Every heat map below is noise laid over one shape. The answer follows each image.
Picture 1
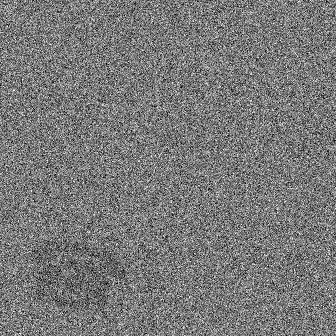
telephone
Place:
bottom left
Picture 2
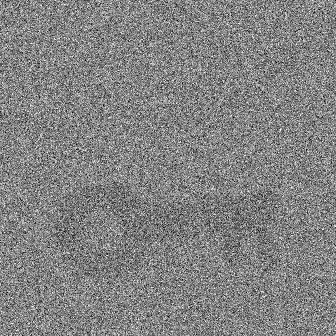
key
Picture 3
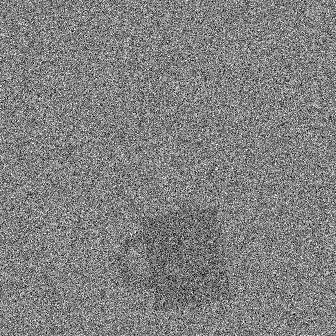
cup
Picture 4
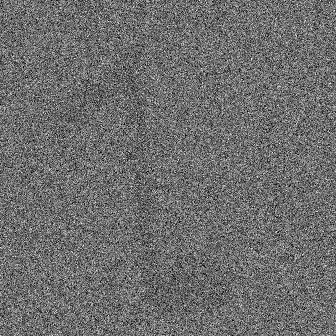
musical note
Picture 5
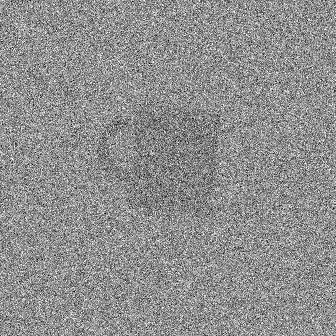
cup
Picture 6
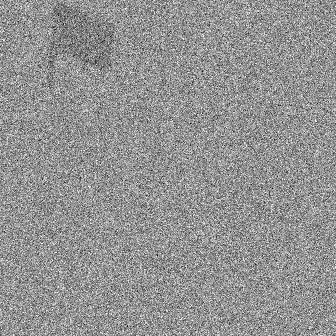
flag
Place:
top left
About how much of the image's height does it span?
a quarter
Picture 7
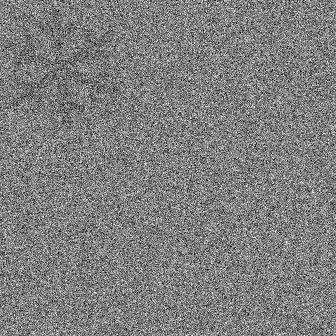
snowflake
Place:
top left
